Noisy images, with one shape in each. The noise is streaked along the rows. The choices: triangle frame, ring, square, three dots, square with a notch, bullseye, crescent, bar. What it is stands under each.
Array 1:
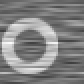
light ring
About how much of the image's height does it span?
two thirds
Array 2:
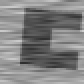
dark square with a notch
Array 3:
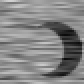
dark crescent
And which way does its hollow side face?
left
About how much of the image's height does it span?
two thirds
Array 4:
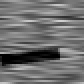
dark bar
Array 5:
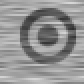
dark bullseye
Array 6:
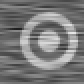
light bullseye
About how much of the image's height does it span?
two thirds
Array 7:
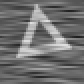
light triangle frame
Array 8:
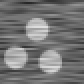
light three dots
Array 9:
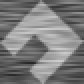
light square with a notch
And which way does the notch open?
down and left
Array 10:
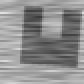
dark square with a notch
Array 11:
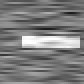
light bar
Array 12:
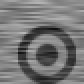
dark bullseye
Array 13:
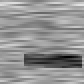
dark bar
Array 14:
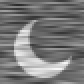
light crescent
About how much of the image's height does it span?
two thirds
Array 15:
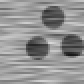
dark three dots
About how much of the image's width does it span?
two thirds
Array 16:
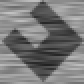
dark square with a notch
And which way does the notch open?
up and left
